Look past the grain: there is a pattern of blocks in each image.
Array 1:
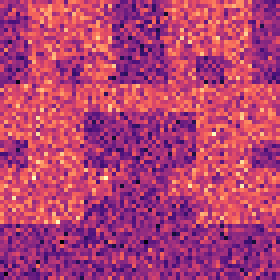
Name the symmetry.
left and right mirror each other
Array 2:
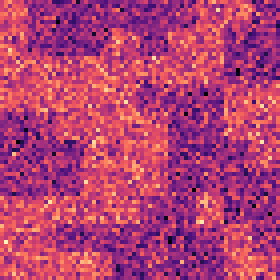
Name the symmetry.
no symmetry
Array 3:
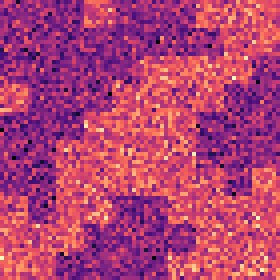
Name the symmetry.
mirrored about the diagonal from the top left
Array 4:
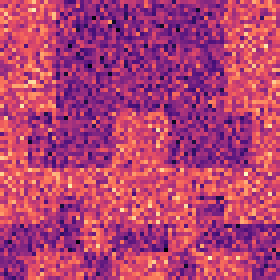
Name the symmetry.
left and right mirror each other
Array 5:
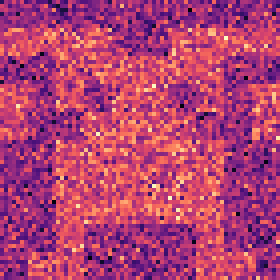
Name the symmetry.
left and right mirror each other
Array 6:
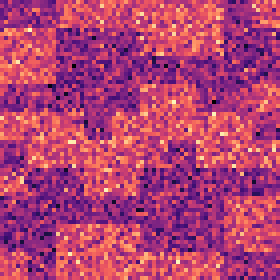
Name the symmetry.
the same after a half turn
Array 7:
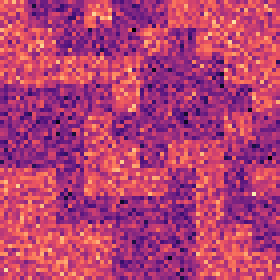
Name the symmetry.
mirrored about the diagonal from the bottom left
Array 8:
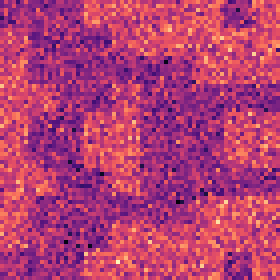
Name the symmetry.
top and bottom mirror each other
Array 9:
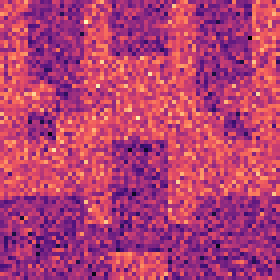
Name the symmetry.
left and right mirror each other
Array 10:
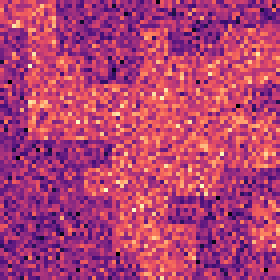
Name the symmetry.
no symmetry
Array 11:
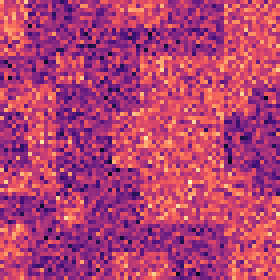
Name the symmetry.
top and bottom mirror each other
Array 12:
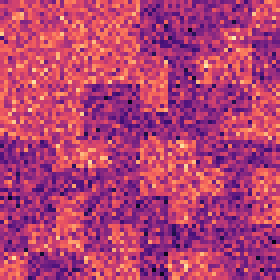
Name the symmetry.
mirrored about the diagonal from the top left
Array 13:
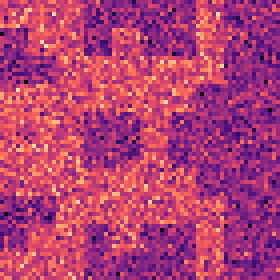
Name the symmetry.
top and bottom mirror each other
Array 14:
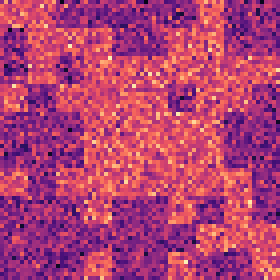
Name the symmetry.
mirrored about the diagonal from the bottom left
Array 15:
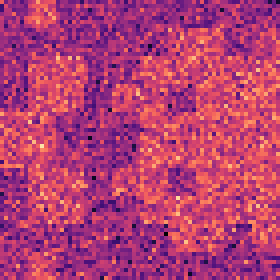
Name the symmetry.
top and bottom mirror each other
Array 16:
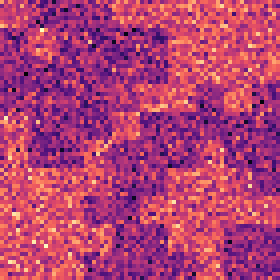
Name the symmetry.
mirrored about the diagonal from the top left
